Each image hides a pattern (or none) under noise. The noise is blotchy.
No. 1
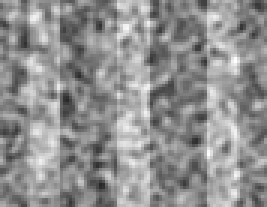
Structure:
vertical stripes
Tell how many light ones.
3
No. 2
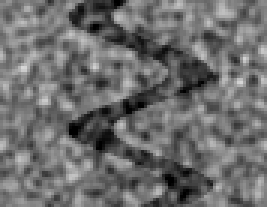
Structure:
a wavy band
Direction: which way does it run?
top to bottom
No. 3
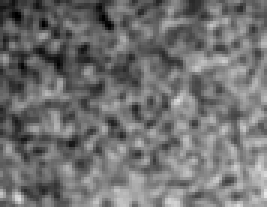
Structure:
a smooth slope
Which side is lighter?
bottom right
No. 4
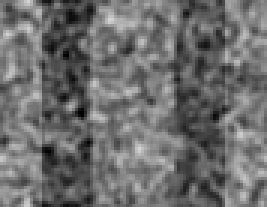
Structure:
vertical stripes
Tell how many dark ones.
2
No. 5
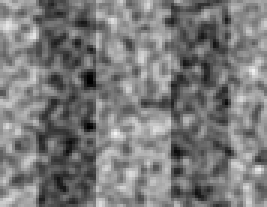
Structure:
vertical stripes
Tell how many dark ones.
2
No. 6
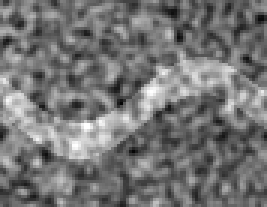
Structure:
a wavy band
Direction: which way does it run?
left to right
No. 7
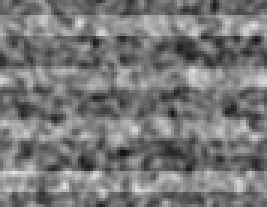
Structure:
horizontal stripes
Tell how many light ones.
4
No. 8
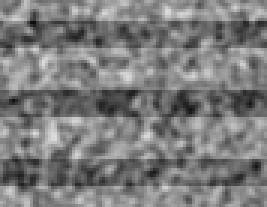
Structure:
horizontal stripes
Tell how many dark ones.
3
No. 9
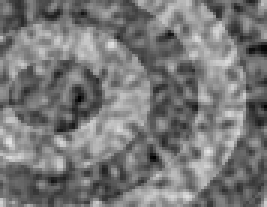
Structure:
rings round one point
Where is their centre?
middle left
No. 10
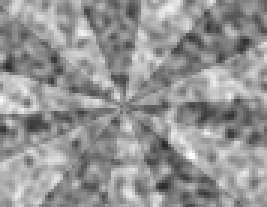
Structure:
spokes from one point
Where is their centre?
centre
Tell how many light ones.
7
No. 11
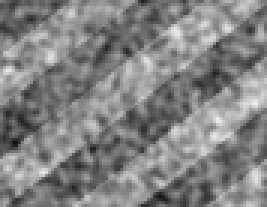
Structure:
diagonal stripes
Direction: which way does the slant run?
bottom left to top right
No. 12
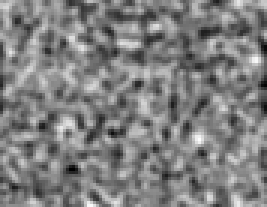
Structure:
only noise
